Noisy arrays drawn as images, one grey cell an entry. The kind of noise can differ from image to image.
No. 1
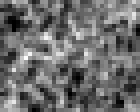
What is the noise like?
blotchy
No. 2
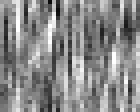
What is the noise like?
streaked along the columns
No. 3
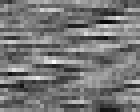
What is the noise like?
streaked along the rows
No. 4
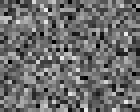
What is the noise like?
independent entries
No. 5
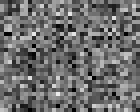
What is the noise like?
low rank plus noise
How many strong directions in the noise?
three or four
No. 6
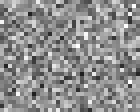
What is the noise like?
independent entries
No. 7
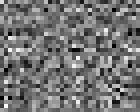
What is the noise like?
low rank plus noise
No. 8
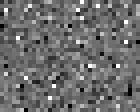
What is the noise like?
heavy tails
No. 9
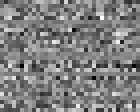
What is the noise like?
rows of uneven size
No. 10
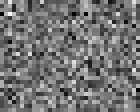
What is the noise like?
low rank plus noise
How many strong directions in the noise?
five to eight
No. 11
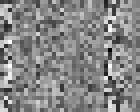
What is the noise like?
columns of uneven size
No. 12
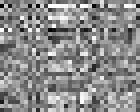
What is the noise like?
low rank plus noise
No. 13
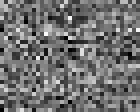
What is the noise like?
low rank plus noise
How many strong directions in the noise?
five to eight
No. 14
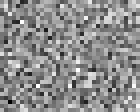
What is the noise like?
independent entries
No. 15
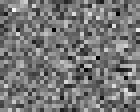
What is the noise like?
independent entries
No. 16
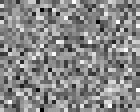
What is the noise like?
independent entries
